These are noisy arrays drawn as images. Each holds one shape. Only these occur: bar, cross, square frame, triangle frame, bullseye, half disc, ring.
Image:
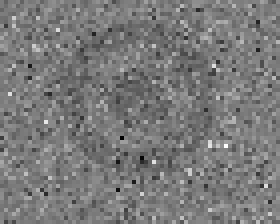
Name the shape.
bullseye
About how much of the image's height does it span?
two thirds
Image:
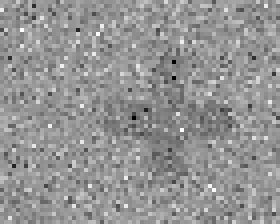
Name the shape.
cross
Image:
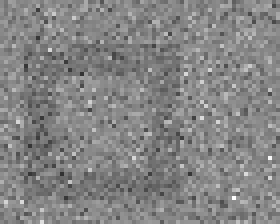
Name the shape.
square frame
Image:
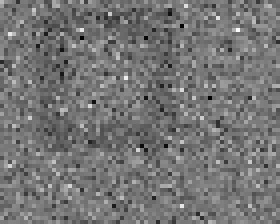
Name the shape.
square frame
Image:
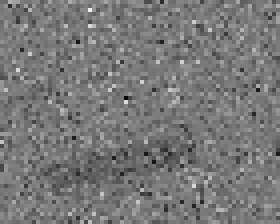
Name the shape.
bar
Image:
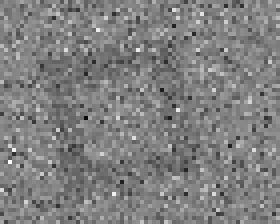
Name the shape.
square frame
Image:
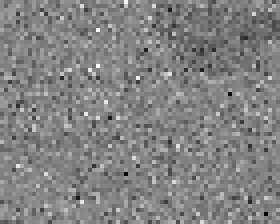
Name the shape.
half disc
